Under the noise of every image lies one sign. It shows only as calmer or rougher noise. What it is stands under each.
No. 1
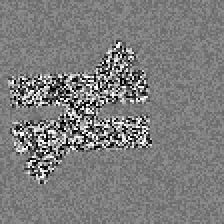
not-equal sign
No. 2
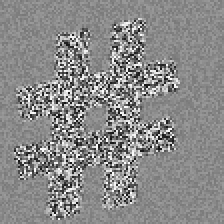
hash sign
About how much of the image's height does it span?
nearly all
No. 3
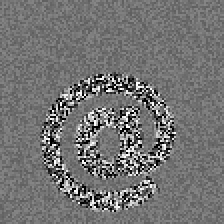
at sign
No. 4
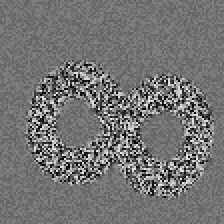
infinity sign
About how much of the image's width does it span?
nearly all
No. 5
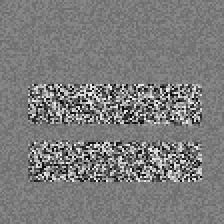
equals sign
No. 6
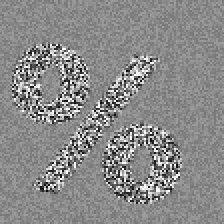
percent sign
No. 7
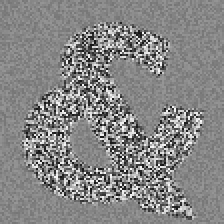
ampersand
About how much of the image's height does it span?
nearly all
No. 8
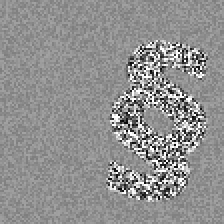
section sign
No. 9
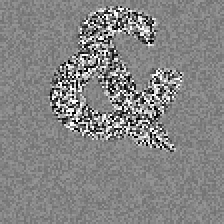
ampersand
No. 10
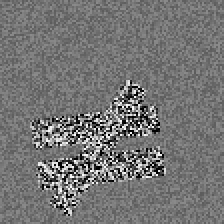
not-equal sign
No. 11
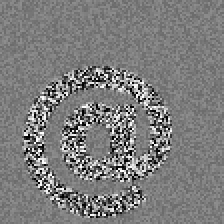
at sign
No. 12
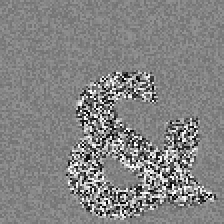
ampersand
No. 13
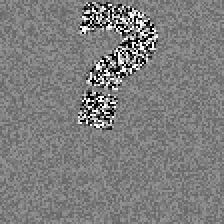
question mark
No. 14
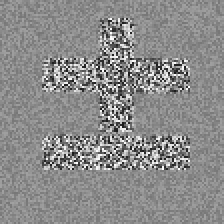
plus-minus sign
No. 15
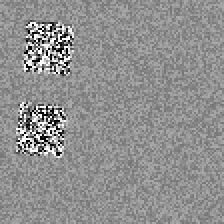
colon
